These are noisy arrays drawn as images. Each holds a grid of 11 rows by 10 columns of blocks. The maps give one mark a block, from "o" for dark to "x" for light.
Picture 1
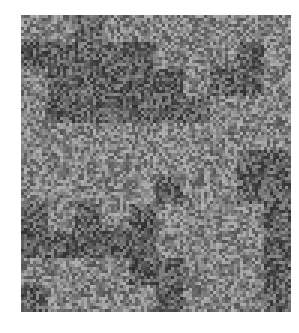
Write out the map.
x x o x x x x x x x
o o o o o x x x o x
x o o o o o x o o x
x o o o o o o x x x
x x x x x x x x x x
x x x x x x x x o o
x x x x x o x x o o
o x o x o x x x x o
o o o o o x x x x o
x x x x o o x x x o
o x x x x o x x x o
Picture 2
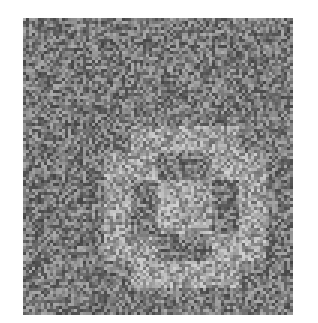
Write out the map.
o o o o o o o o o o
o o o o o o o o o o
o o o o o o o o o o
o o o o o o o o o o
o o o o x x x x o o
o o o x x o o x x o
o o o x o x x o x o
o o o x o x x o x o
o o o x x o o x x o
o o o o x x x x o o
o o o o o o o o o o
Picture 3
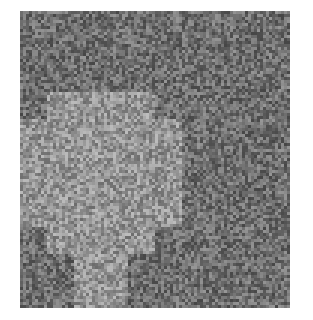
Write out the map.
o o o o o o o o o o
o o o o o o o o o o
o o o o o o o o o o
o x x x x o o o o o
x x x x x x o o o o
x x x x x x o o o o
x x x x x x o o o o
x x x x x x o o o o
o x x x x o o o o o
o o x x o o o o o o
o o x x o o o o o o
